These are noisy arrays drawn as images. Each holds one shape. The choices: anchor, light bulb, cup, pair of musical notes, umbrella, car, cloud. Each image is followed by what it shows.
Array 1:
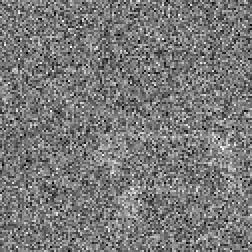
pair of musical notes
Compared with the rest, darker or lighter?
lighter
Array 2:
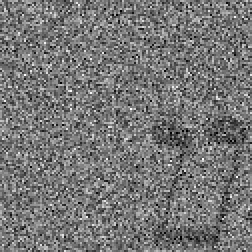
pair of musical notes
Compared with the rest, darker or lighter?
darker
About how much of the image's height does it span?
half
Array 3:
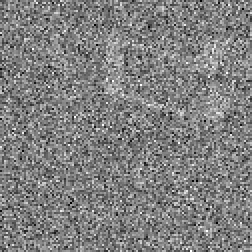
pair of musical notes
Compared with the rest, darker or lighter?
lighter
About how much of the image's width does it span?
half
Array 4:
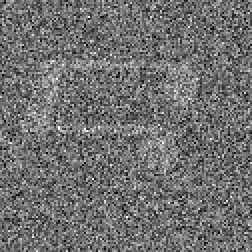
pair of musical notes
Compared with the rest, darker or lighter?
lighter
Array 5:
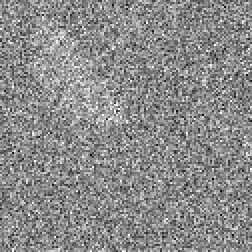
umbrella
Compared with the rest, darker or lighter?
lighter
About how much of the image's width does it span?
half
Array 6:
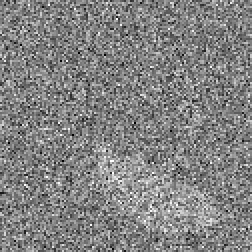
umbrella
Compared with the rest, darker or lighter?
lighter
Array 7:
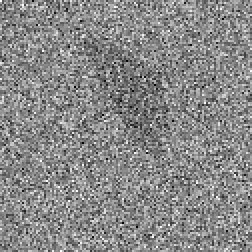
umbrella
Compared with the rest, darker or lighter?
darker
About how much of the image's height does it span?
half
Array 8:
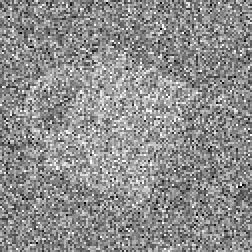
cup
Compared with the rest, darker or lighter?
lighter
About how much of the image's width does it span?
two thirds
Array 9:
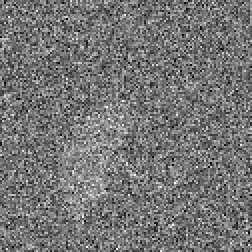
umbrella
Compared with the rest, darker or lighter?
lighter
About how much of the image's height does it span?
half
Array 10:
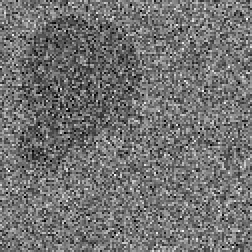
light bulb
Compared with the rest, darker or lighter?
darker
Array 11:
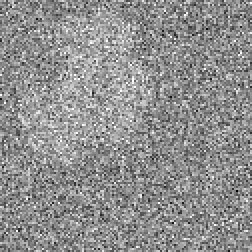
car
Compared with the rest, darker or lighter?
lighter
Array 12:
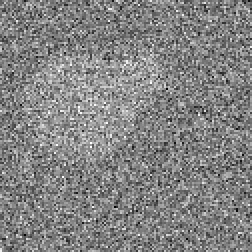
light bulb
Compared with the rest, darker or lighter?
lighter
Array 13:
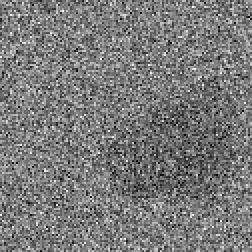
cloud
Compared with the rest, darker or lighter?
darker
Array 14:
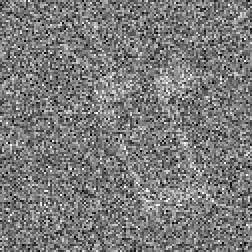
pair of musical notes
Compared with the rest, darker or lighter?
lighter
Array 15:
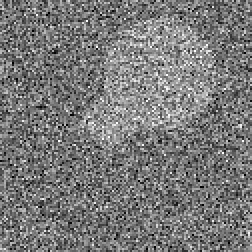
light bulb
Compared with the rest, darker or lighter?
lighter
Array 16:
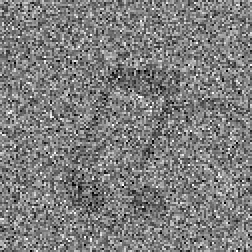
pair of musical notes
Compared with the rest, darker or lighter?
darker
